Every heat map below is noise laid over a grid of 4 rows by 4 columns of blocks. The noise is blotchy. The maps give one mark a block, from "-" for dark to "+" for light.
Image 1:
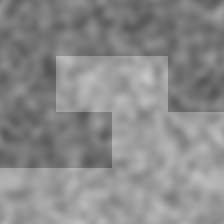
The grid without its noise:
- - - -
- + + -
- - + +
+ + + +
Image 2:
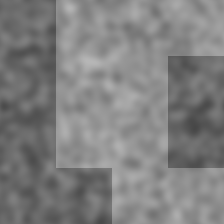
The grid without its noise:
- + + +
- + + -
- + + -
- - + +
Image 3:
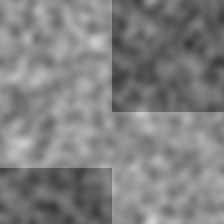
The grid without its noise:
+ + - -
+ + - -
+ + + +
- - + +
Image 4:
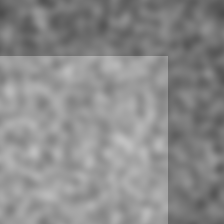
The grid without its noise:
- - - -
+ + + -
+ + + -
+ + + -
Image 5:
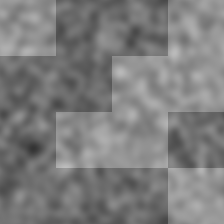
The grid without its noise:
+ - - +
- - + +
- + + -
- - - +
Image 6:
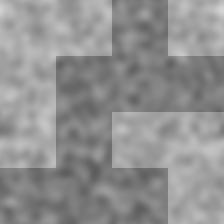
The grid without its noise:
+ + - +
+ - - -
+ - + +
- - - +
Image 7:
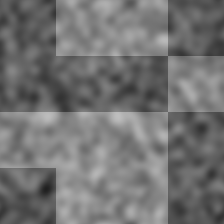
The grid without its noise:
- + + -
- - - +
+ + + -
- + + -
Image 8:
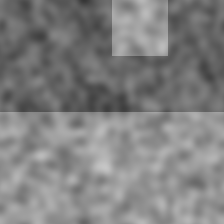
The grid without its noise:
- - + -
- - - -
+ + + +
+ + + +
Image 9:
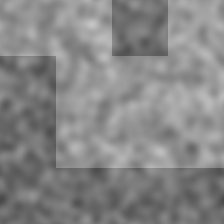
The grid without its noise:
+ + - +
- + + +
- + + +
- - - -
